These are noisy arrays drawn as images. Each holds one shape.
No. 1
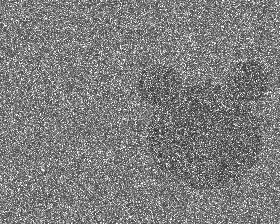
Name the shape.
bear's head
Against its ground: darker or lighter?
darker
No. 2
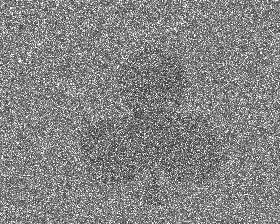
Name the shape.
club
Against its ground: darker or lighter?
darker
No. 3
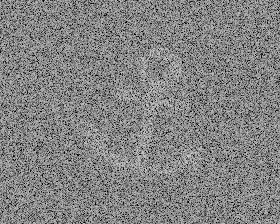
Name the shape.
anchor
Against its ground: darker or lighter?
lighter
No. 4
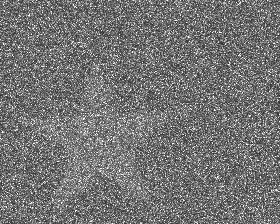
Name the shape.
star
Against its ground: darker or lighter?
lighter
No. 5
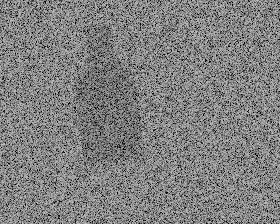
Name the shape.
bottle
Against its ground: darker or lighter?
darker
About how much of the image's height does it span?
two thirds
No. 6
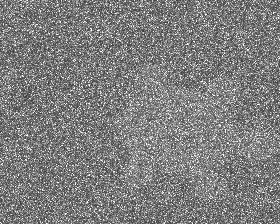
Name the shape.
turtle
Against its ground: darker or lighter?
lighter
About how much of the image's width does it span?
two thirds
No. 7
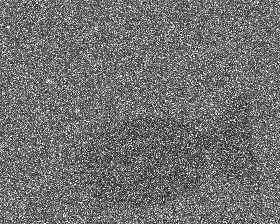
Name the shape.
fish
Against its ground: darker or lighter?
darker
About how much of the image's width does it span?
two thirds
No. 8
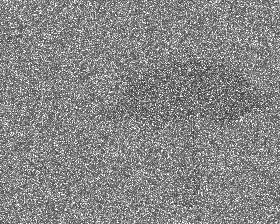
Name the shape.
umbrella
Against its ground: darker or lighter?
darker
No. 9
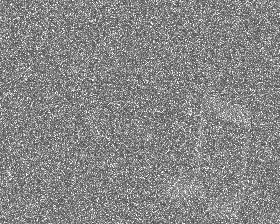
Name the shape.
pair of musical notes
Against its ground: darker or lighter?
lighter
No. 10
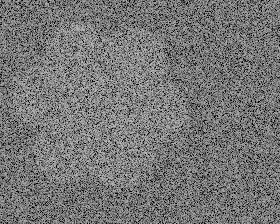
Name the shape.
flower
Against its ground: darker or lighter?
lighter
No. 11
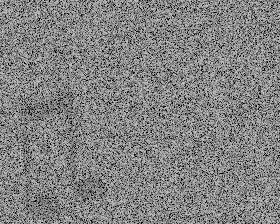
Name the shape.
pair of musical notes
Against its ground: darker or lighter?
darker
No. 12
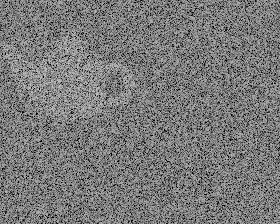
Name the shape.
teapot
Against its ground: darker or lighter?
lighter
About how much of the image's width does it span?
half
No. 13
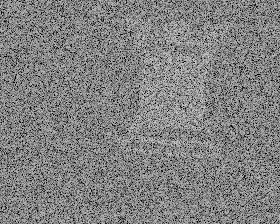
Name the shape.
chess rook
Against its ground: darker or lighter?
lighter
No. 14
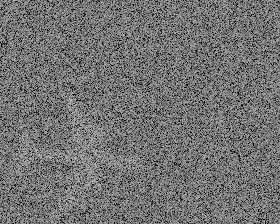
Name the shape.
airplane
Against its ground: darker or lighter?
lighter
